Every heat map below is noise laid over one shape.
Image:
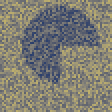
dark disc with a wedge cut out
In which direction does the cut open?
down and right
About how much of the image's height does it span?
two thirds
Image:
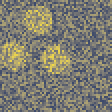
light three dots
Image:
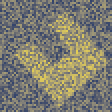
light square with a notch
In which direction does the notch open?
up and left
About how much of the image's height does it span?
nearly all
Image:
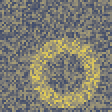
light ring
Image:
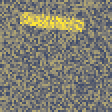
light bar
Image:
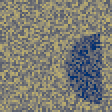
dark half disc
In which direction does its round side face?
left
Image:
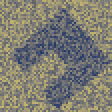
dark square with a notch
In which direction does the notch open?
down and left
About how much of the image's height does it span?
nearly all
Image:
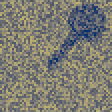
dark lollipop
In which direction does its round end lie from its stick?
up and right
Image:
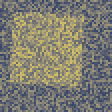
light square
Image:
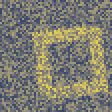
light square frame
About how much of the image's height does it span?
two thirds
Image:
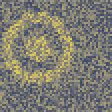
light bullseye
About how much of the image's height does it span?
two thirds
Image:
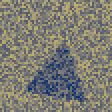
dark triangle
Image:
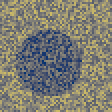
dark disc
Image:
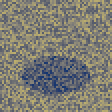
dark ellipse
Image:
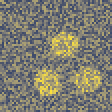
light three dots
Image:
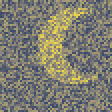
light crescent
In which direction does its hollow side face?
right
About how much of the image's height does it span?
two thirds
